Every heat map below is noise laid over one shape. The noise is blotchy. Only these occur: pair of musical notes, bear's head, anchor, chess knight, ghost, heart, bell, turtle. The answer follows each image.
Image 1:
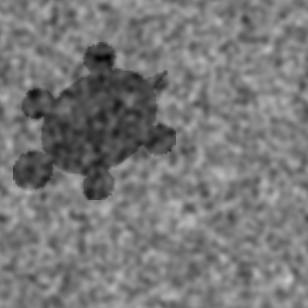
dark turtle
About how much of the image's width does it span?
half
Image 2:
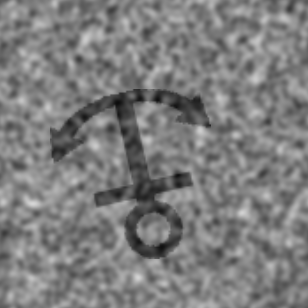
dark anchor
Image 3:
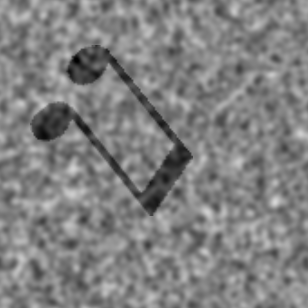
dark pair of musical notes
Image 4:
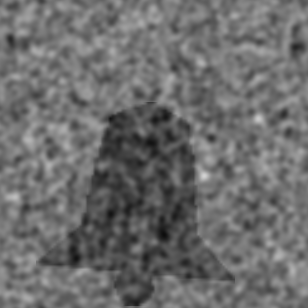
dark bell
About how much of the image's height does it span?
two thirds
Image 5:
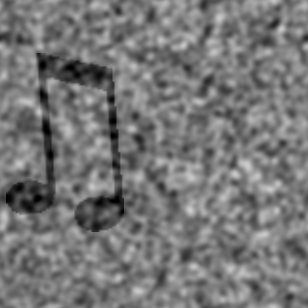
dark pair of musical notes
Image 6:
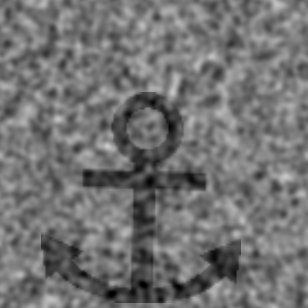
dark anchor
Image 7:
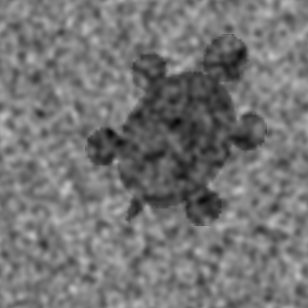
dark turtle
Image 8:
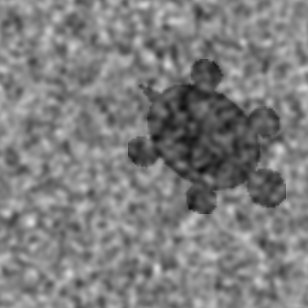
dark turtle
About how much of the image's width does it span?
half
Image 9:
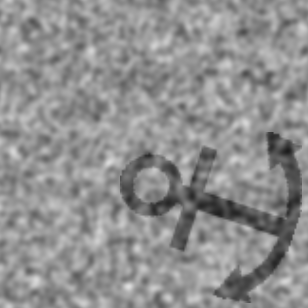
dark anchor
